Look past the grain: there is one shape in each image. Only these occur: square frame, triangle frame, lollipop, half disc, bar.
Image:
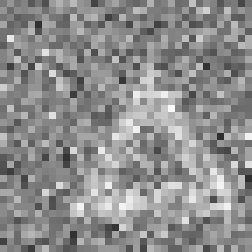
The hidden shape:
triangle frame
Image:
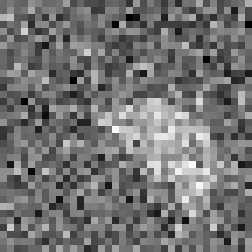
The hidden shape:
half disc
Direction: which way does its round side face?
up and right
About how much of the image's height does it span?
half
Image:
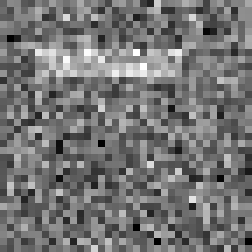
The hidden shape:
bar
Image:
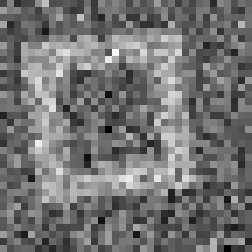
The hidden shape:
square frame
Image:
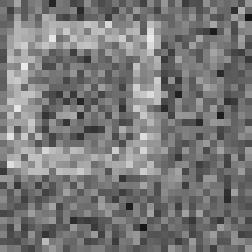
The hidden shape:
square frame
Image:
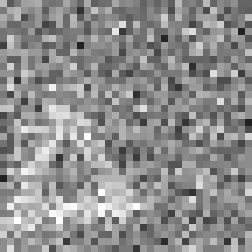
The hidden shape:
triangle frame
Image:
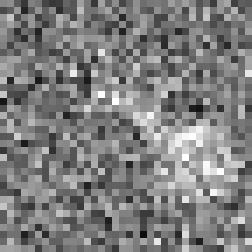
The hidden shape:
lollipop
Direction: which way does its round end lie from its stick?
down and right
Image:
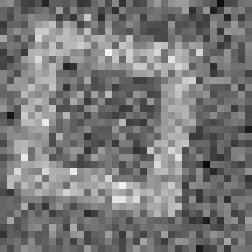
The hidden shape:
square frame
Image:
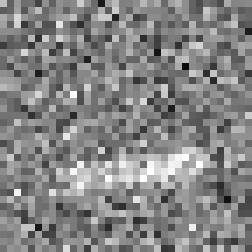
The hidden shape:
bar
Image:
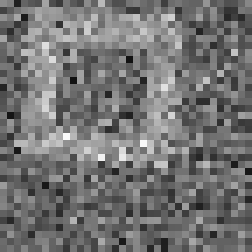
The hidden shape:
square frame
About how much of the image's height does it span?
two thirds
